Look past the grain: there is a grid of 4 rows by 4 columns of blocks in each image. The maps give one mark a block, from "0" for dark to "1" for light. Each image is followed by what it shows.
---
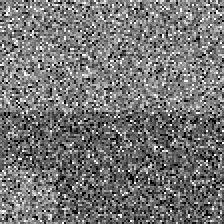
1 1 1 1
1 1 1 1
0 0 0 0
1 0 0 0
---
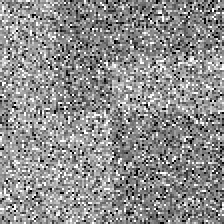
1 0 0 0
1 0 1 1
1 1 0 0
1 1 0 0
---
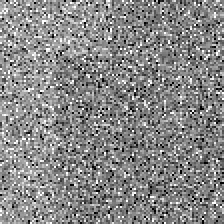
1 1 0 0
1 0 0 0
1 0 0 0
1 0 0 0
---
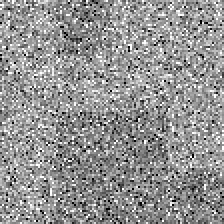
1 0 1 1
1 1 1 1
1 0 0 1
1 0 0 0
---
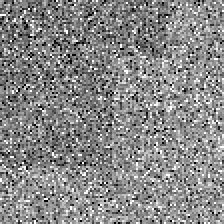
0 0 0 1
0 0 1 1
0 0 1 1
1 1 1 1
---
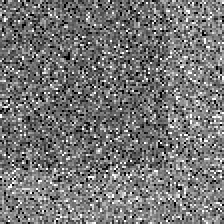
0 0 0 1
0 0 0 1
0 0 0 1
1 1 1 1
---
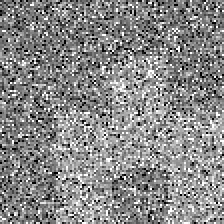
0 0 0 0
0 0 1 0
0 1 1 1
0 1 0 1
